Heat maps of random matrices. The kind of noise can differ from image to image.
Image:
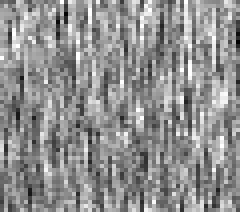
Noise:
streaked along the columns
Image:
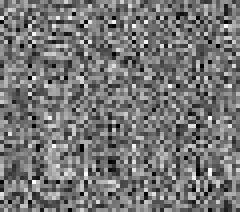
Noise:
low rank plus noise
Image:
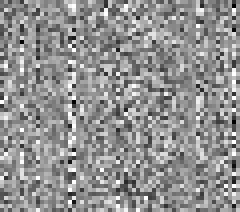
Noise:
columns of uneven size
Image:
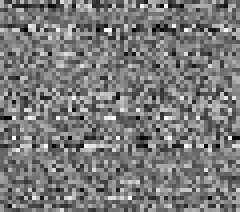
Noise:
rows of uneven size
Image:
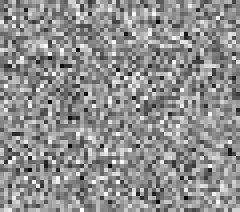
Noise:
independent entries
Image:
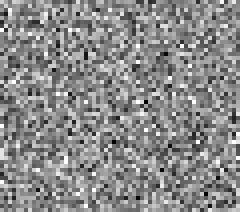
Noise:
independent entries
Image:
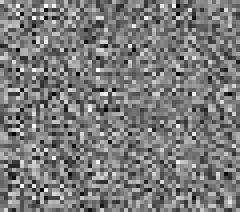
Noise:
low rank plus noise
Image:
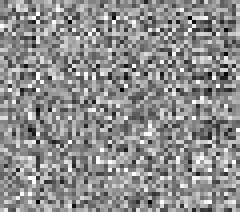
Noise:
low rank plus noise
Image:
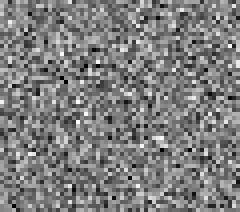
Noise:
independent entries
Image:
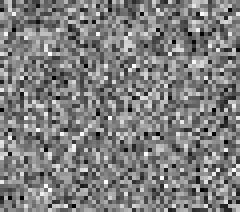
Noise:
low rank plus noise
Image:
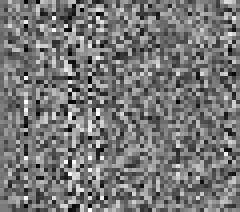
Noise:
columns of uneven size
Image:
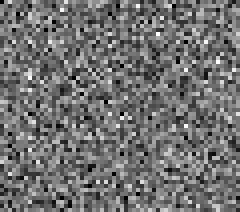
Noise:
independent entries
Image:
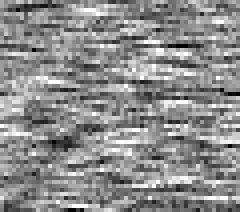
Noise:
streaked along the rows
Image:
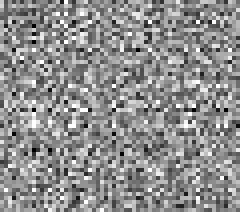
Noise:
low rank plus noise
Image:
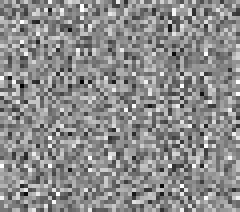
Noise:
low rank plus noise
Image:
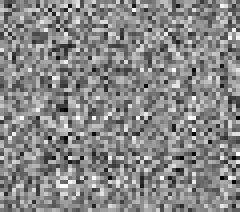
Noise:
low rank plus noise
